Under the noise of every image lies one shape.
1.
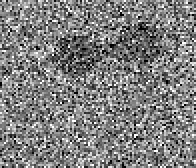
dark dumbbell
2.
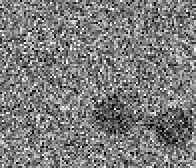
dark dumbbell
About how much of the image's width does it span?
half
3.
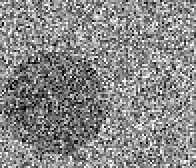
dark disc
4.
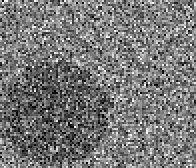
dark disc
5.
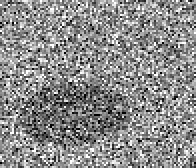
dark ellipse
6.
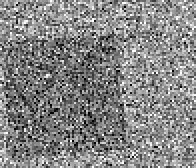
dark square
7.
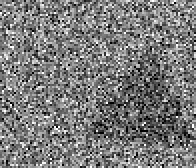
dark triangle
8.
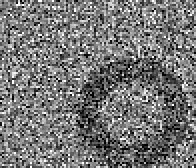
dark ring
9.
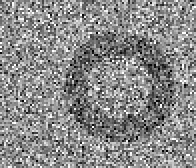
dark ring
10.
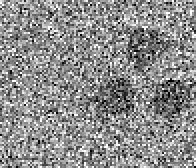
dark three dots
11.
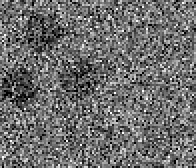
dark three dots
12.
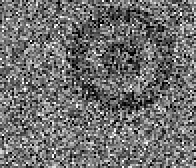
dark bullseye
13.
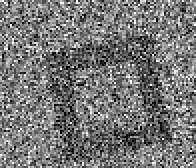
dark square frame
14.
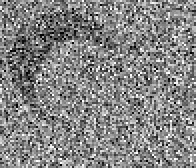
dark crescent
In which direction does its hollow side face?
down and right
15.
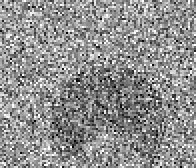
dark disc with a wedge cut out
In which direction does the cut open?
down
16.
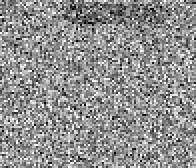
dark bar
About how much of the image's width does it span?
half
